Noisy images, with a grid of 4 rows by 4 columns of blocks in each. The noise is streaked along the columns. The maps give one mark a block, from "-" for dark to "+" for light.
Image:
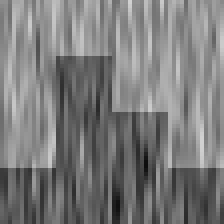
+ + + +
+ - + +
+ - - +
- - - -
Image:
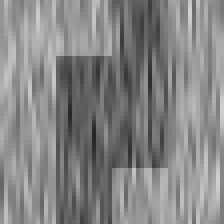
+ + - +
+ - - +
+ - - +
+ - + +
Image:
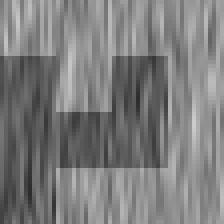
+ + + +
- + - +
- - - +
- + + +
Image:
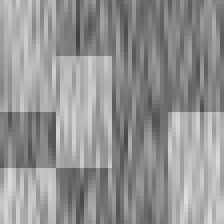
+ - - -
+ + - -
- + - +
+ - - +
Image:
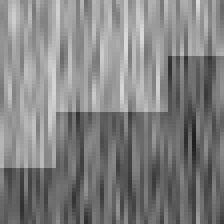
+ + + +
+ + + -
+ - - -
- - - -
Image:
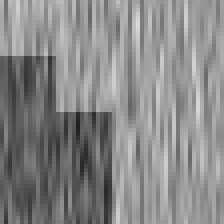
+ + + +
- + + +
- - + +
- - + +
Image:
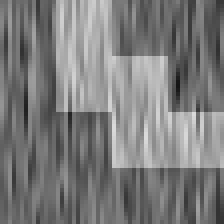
- + - -
- + + -
- - + +
- - - -
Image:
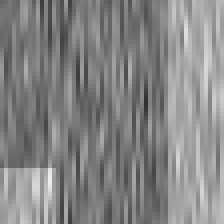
- - - +
- - - +
- - - +
+ - - +
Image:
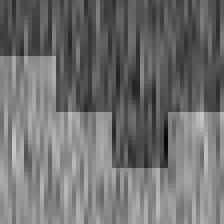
- - - -
+ - - -
+ + - +
+ + + +
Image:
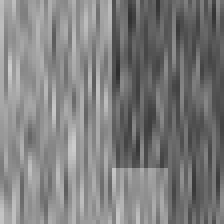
+ + - -
+ + - -
+ + - -
+ + + -
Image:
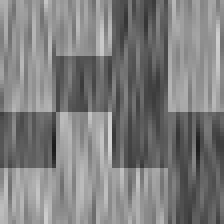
+ + - +
+ - - +
- + - -
+ + + -
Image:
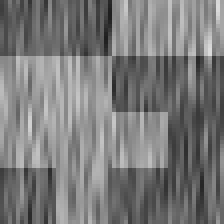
- - + +
+ + - -
+ + + -
- + - -
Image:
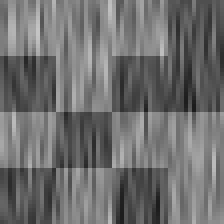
+ + + -
- + - -
+ - + +
- + - +
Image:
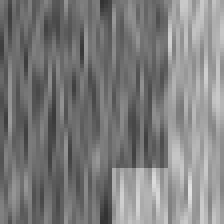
- - - +
- - - +
- - - +
- - + +
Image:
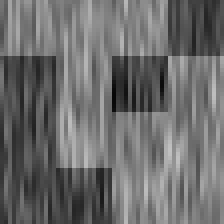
+ + + -
- + - +
- + + +
- - + +
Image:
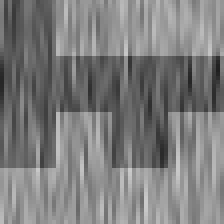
- + + +
- - - -
- + - +
+ + + +
